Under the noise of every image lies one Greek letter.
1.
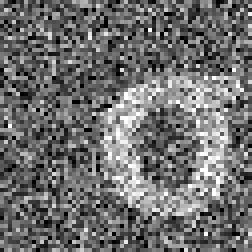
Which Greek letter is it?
sigma
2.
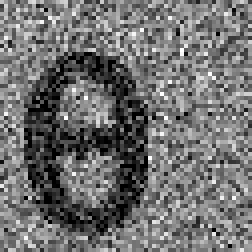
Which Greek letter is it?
theta
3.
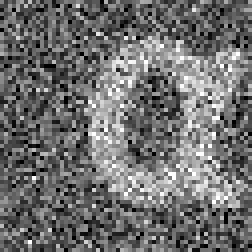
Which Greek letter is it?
alpha
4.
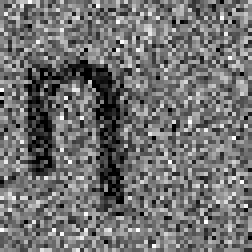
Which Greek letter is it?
eta
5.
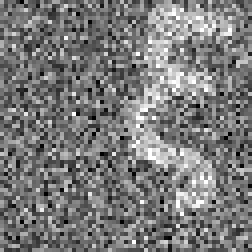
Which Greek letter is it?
xi
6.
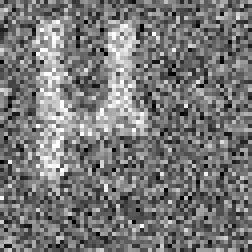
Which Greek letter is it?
mu
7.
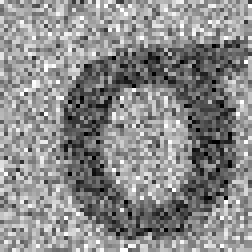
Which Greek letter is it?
sigma
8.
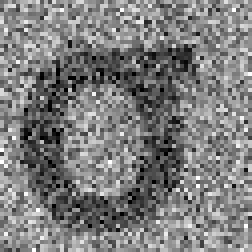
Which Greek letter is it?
sigma
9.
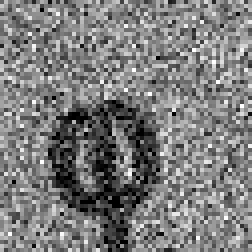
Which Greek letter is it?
phi
